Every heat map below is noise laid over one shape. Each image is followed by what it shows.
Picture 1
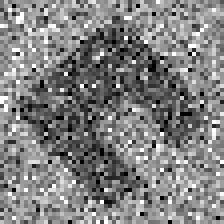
square with a notch
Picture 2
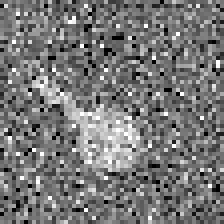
lollipop
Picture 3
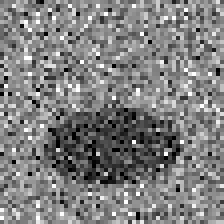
ellipse
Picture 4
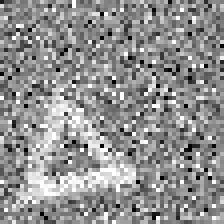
triangle frame
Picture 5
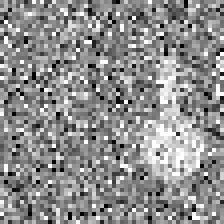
lollipop
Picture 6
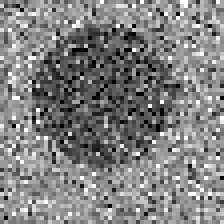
disc
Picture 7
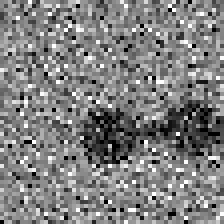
dumbbell
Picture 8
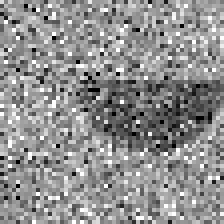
half disc
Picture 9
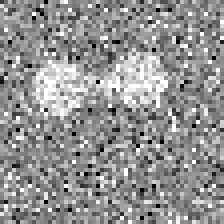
dumbbell
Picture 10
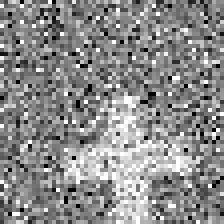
cross
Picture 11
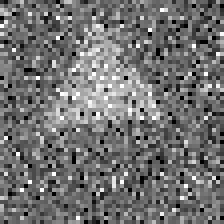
triangle
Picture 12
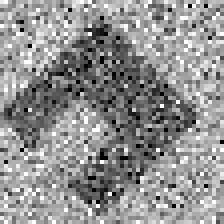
square with a notch
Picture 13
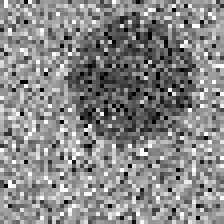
disc
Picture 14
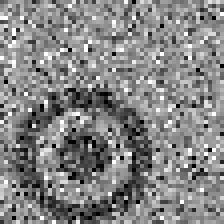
bullseye
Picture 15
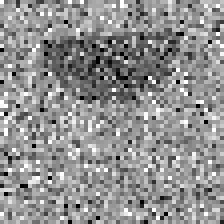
half disc
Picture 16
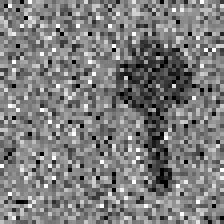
lollipop
